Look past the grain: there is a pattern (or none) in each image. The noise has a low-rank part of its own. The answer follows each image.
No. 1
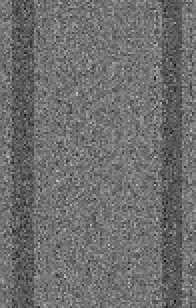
bands of columns
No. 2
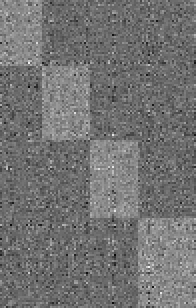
blocks along the diagonal
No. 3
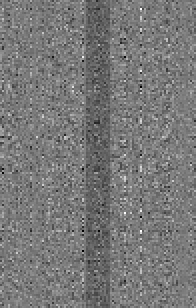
one band of columns
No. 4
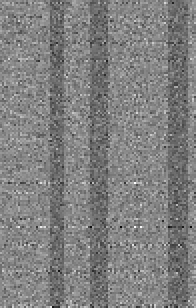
bands of columns
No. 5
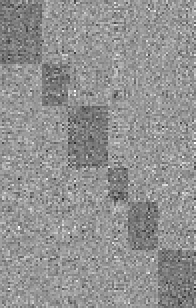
blocks along the diagonal
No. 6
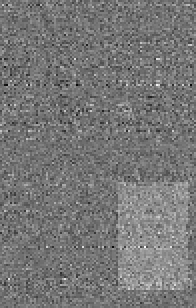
one block
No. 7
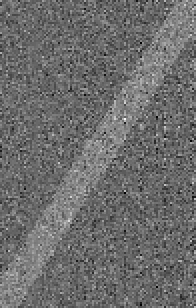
a diagonal band
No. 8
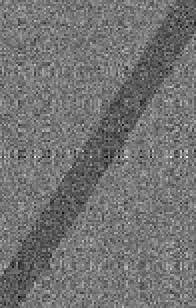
a diagonal band
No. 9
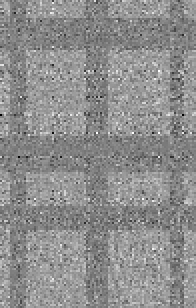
bands of rows crossing bands of columns
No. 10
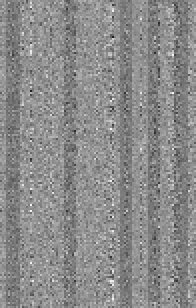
bands of columns
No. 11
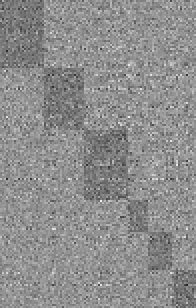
blocks along the diagonal
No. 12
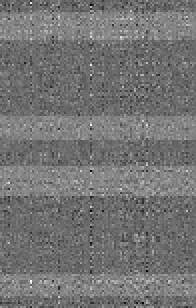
bands of rows
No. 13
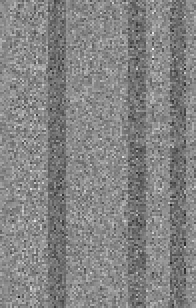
bands of columns
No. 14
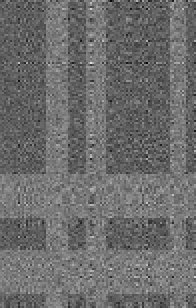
bands of rows crossing bands of columns
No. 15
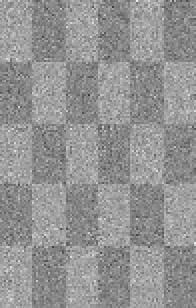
a checkerboard
